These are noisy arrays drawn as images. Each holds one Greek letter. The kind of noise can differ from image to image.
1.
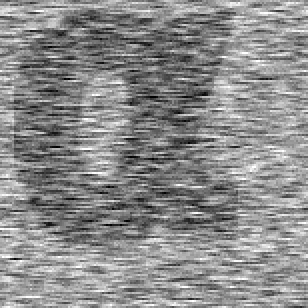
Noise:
streaked along the rows
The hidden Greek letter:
alpha
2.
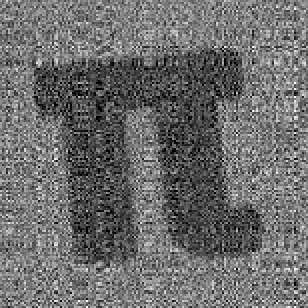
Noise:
low rank plus noise
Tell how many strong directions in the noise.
three or four
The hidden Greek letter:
pi
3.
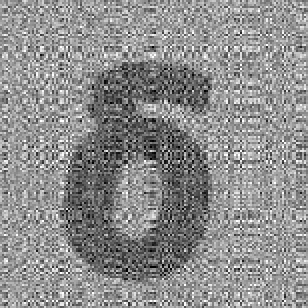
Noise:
low rank plus noise
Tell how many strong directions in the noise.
one
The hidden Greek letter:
delta
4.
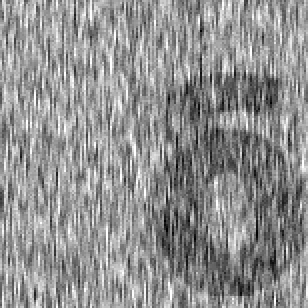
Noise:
streaked along the columns
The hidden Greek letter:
delta
